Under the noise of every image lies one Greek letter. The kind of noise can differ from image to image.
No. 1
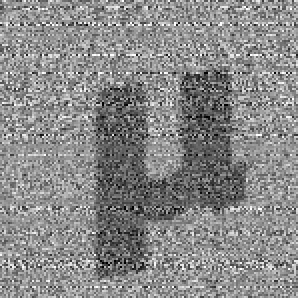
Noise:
rows of uneven size
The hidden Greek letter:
mu
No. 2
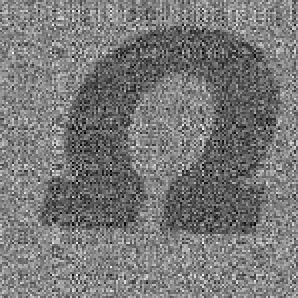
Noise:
low rank plus noise
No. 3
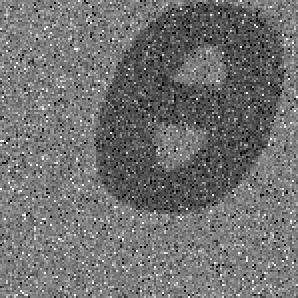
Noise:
heavy tails
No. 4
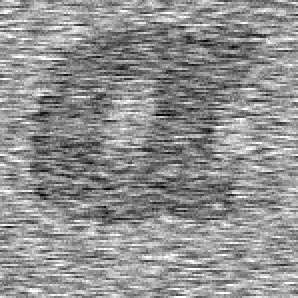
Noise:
streaked along the rows
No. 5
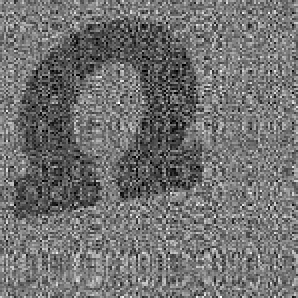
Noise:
low rank plus noise
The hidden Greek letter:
omega
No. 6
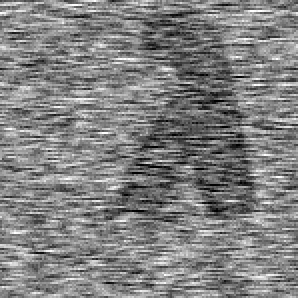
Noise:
streaked along the rows
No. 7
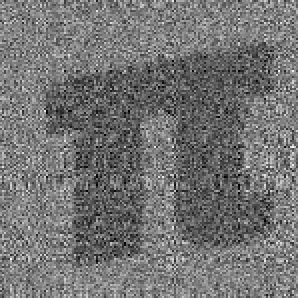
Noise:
low rank plus noise
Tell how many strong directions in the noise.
three or four
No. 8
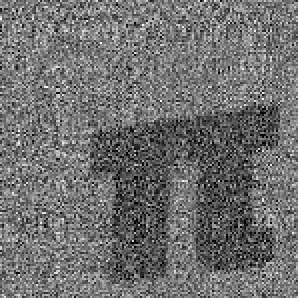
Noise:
low rank plus noise
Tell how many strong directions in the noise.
five to eight
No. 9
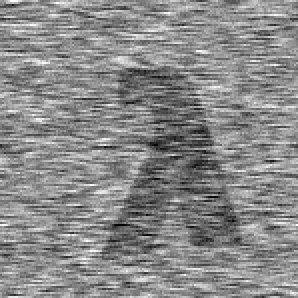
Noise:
streaked along the rows
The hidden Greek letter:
lambda
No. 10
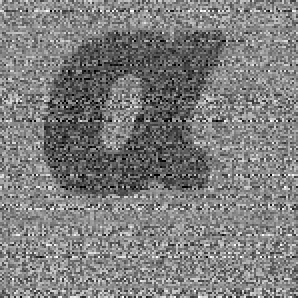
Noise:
rows of uneven size
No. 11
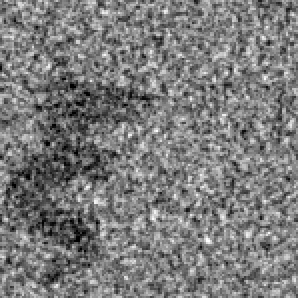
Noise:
blotchy
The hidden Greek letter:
xi
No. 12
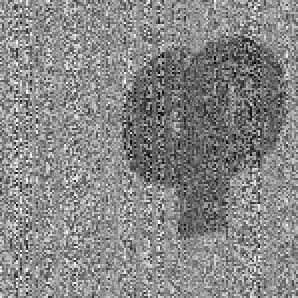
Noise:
columns of uneven size
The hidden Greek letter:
phi
